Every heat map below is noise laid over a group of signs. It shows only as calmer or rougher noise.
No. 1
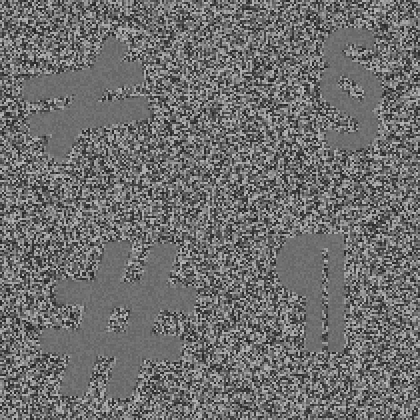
top left: not-equal sign; top right: section sign; bottom left: hash sign; bottom right: pilcrow
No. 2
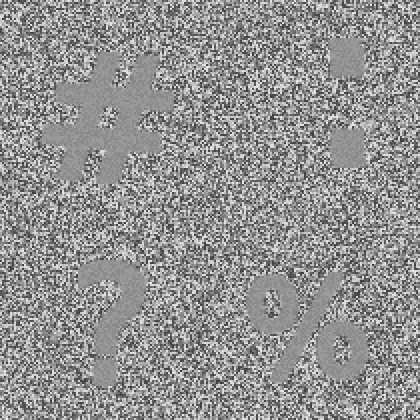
top left: hash sign; top right: colon; bottom left: question mark; bottom right: percent sign
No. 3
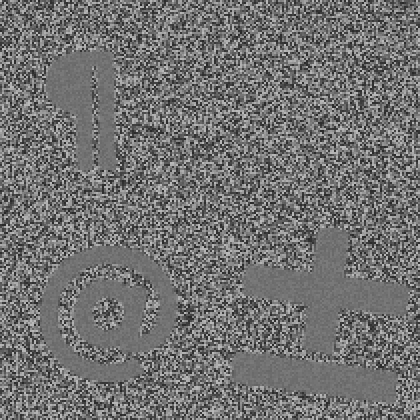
top left: pilcrow; bottom left: at sign; bottom right: plus-minus sign
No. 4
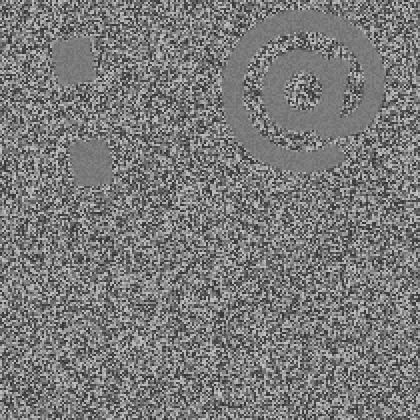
top left: colon; top right: at sign
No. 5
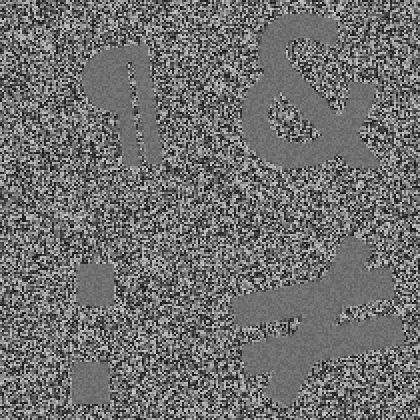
top left: pilcrow; top right: ampersand; bottom left: colon; bottom right: not-equal sign
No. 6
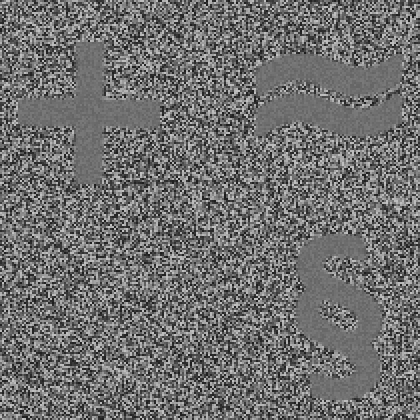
top left: plus sign; top right: approximately sign; bottom right: section sign
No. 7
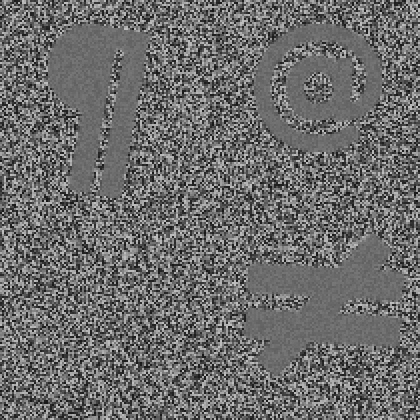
top left: pilcrow; top right: at sign; bottom right: not-equal sign
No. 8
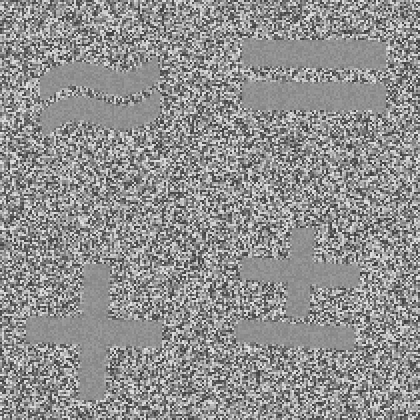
top left: approximately sign; top right: equals sign; bottom left: plus sign; bottom right: plus-minus sign
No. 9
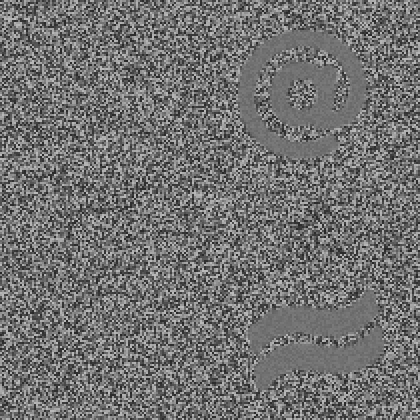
top right: at sign; bottom right: approximately sign
